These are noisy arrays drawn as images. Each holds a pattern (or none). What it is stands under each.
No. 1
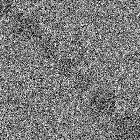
blocks along the diagonal
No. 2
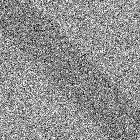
a diagonal band
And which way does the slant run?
top left to bottom right
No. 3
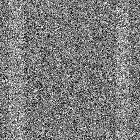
bands of columns
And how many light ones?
2
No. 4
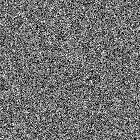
only noise
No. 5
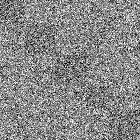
blocks along the diagonal
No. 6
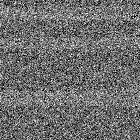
bands of rows
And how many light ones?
3
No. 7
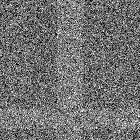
bands of rows crossing bands of columns
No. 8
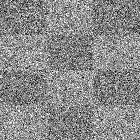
a checkerboard
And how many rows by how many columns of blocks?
4 by 3
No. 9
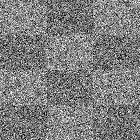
a checkerboard
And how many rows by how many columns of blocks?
4 by 3
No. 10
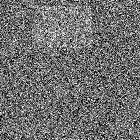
one block
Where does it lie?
top middle
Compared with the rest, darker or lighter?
lighter
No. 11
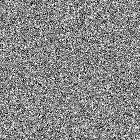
only noise
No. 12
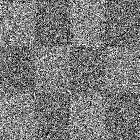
a checkerboard
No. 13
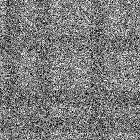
bands of rows crossing bands of columns
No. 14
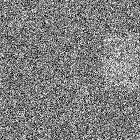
one block
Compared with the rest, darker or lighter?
lighter
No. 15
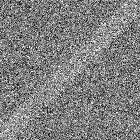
a diagonal band
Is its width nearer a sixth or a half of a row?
a sixth
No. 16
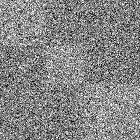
blocks along the diagonal
